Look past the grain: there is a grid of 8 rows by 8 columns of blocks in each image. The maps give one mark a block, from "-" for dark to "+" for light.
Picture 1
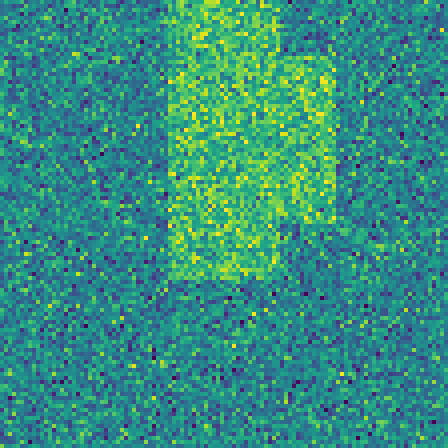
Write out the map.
- - - + + - - -
- - - + + + - -
- - - + + + - -
- - - + + + - -
- - - + + - - -
- - - - - - - -
- - - - - - - -
- - - - - - - -
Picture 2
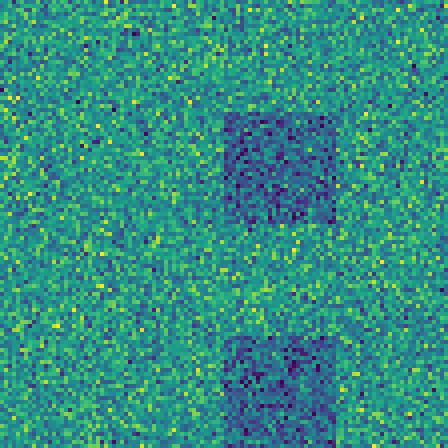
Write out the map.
+ + + + + + + +
+ + + + + + + +
+ + + + - - + +
+ + + + - - + +
+ + + + + + + +
+ + + + + + + +
+ + + + - - + +
+ + + + - - + +
